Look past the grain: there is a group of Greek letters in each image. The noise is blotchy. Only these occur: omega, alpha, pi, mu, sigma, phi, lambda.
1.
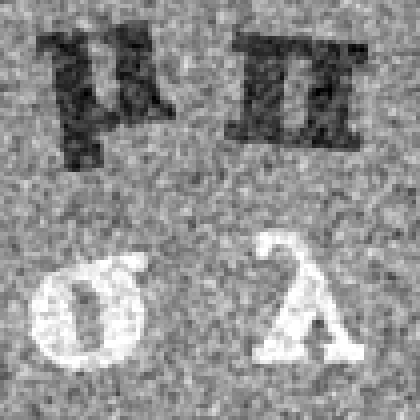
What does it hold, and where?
top left: dark mu; top right: dark pi; bottom left: light sigma; bottom right: light lambda
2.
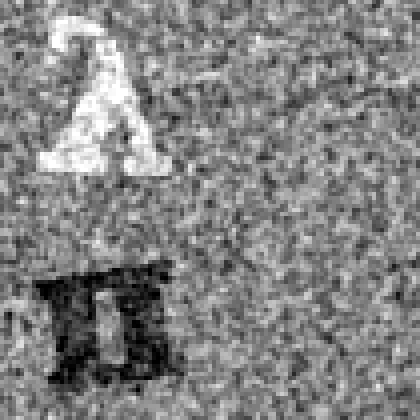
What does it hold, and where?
top left: light lambda; bottom left: dark pi
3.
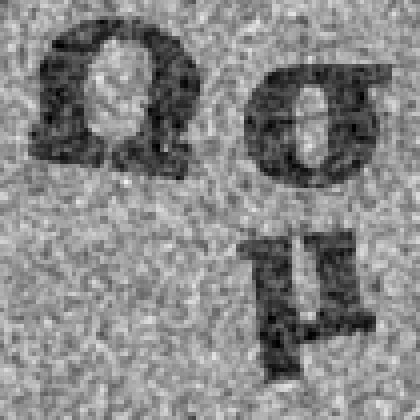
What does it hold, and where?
top left: dark omega; top right: dark sigma; bottom right: dark mu
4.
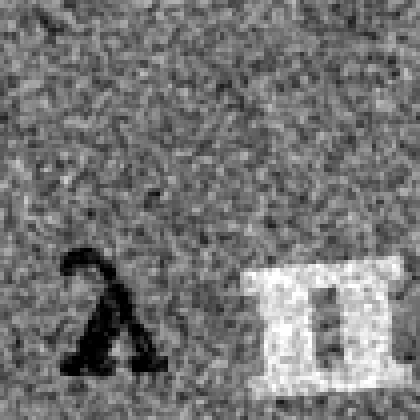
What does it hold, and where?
bottom left: dark lambda; bottom right: light pi
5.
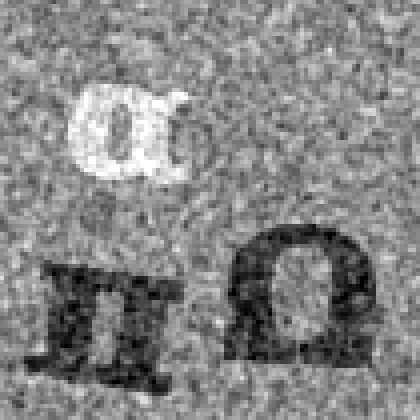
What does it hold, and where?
top left: light alpha; bottom left: dark pi; bottom right: dark omega
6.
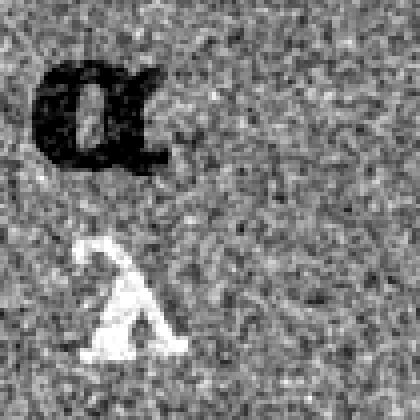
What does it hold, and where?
top left: dark alpha; bottom left: light lambda
